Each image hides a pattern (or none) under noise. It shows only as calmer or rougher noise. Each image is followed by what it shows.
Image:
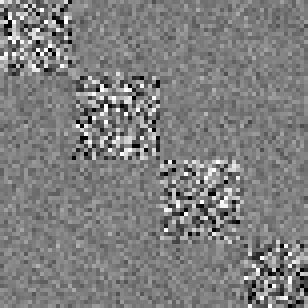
blocks along the diagonal
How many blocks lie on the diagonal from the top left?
4
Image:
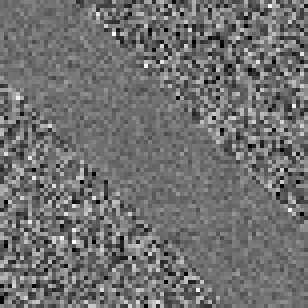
a diagonal band
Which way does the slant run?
top left to bottom right
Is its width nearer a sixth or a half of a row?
a half
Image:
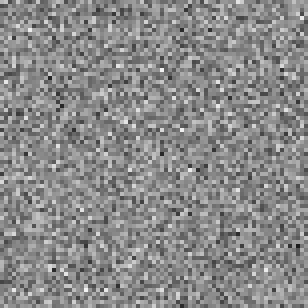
only noise
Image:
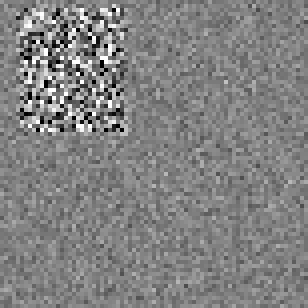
one block
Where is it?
top left
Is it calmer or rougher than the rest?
rougher
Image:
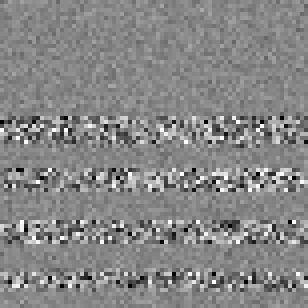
bands of rows
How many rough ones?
4
